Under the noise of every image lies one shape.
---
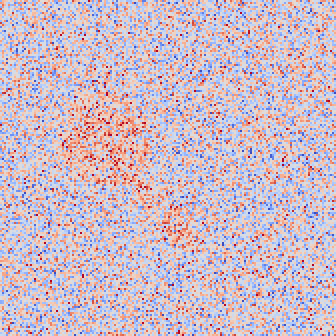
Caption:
red lollipop
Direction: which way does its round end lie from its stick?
up and left
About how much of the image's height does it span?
half
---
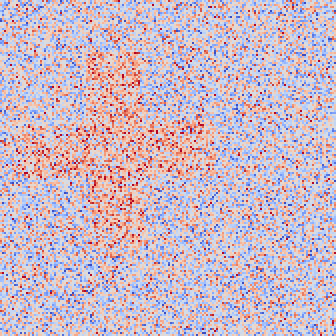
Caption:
red cross
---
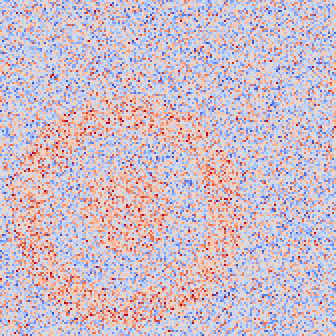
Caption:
red bullseye
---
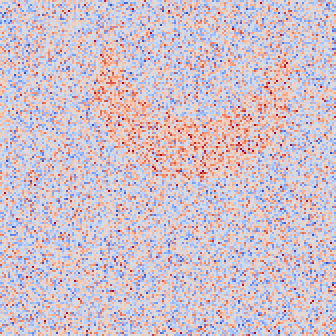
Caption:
red crescent
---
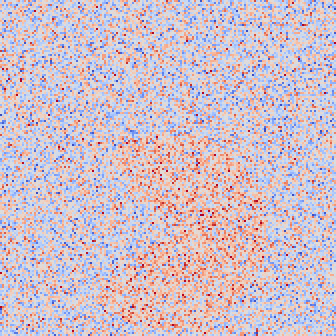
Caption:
red disc with a wedge cut out
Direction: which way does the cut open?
left
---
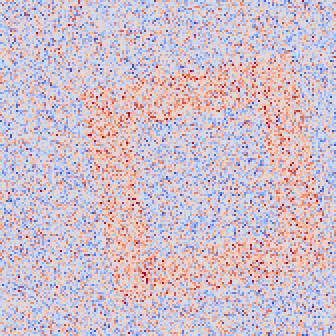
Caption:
red square frame
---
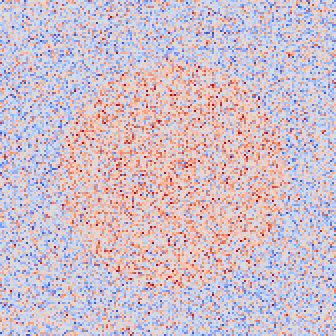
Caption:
red disc
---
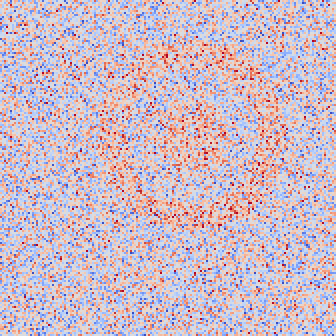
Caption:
red bullseye
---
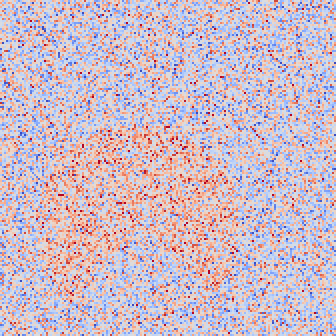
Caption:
red disc with a wedge cut out
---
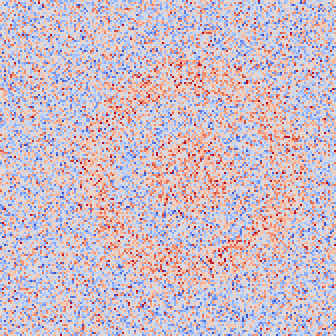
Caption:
red bullseye
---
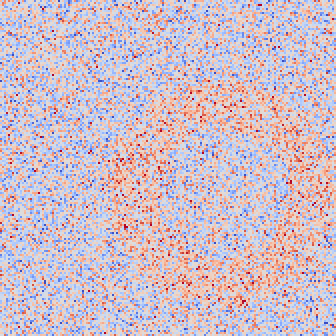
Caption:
red ring
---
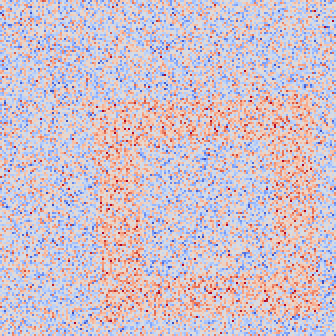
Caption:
red square frame
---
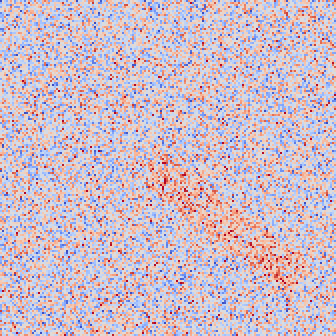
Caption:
red bar
